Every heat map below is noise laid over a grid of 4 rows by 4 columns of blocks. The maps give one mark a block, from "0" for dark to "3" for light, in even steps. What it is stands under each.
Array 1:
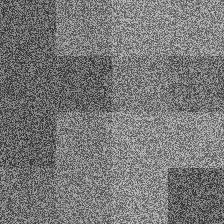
0 2 3 3
0 0 2 1
0 2 3 3
1 2 3 0
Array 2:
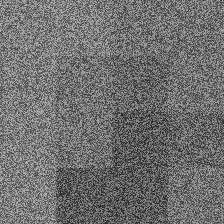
3 3 2 2
3 2 1 2
3 2 0 1
3 0 0 2
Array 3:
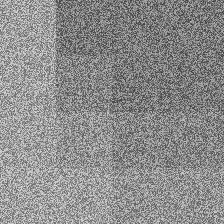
3 0 0 0
3 1 0 0
3 2 1 1
3 3 2 2
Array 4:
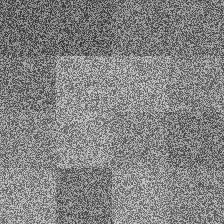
0 0 1 1
1 3 3 2
2 3 2 1
3 1 3 2
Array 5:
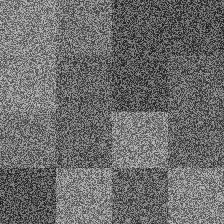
3 2 0 0
3 1 0 1
2 1 3 1
0 3 1 3
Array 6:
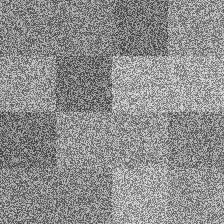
1 1 0 2
2 0 3 3
0 2 2 1
1 1 3 2
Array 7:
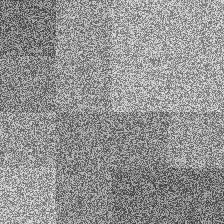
0 2 3 3
1 2 3 3
2 1 1 2
3 1 0 0
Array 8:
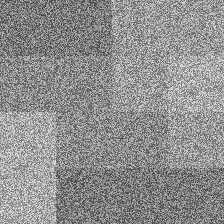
0 0 2 2
1 1 2 3
3 1 1 2
3 0 0 0
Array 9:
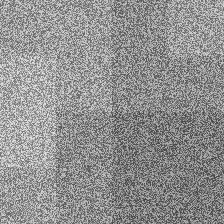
2 2 1 2
3 2 1 1
3 1 0 0
2 1 0 0
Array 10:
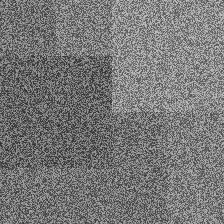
1 2 3 3
0 0 3 3
0 0 1 2
1 1 1 2
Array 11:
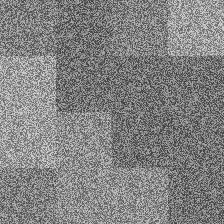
1 0 1 3
3 0 0 0
3 2 0 0
1 2 2 0
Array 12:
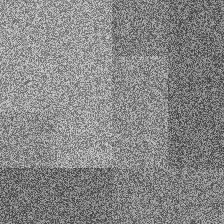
3 3 1 0
3 3 2 0
2 3 2 0
0 0 1 1
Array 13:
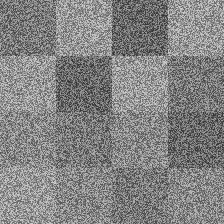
1 3 0 3
3 0 3 1
2 1 2 0
3 2 1 2
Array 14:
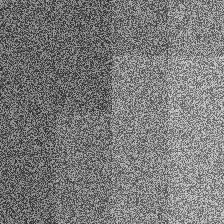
0 0 1 2
0 0 2 3
0 1 2 3
0 1 2 3
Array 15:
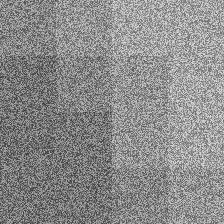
1 2 3 3
0 1 2 3
0 0 2 3
0 0 1 2
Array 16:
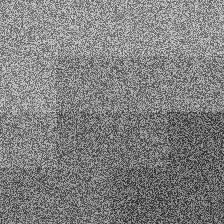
3 3 3 3
3 2 2 2
2 1 1 0
1 1 0 0
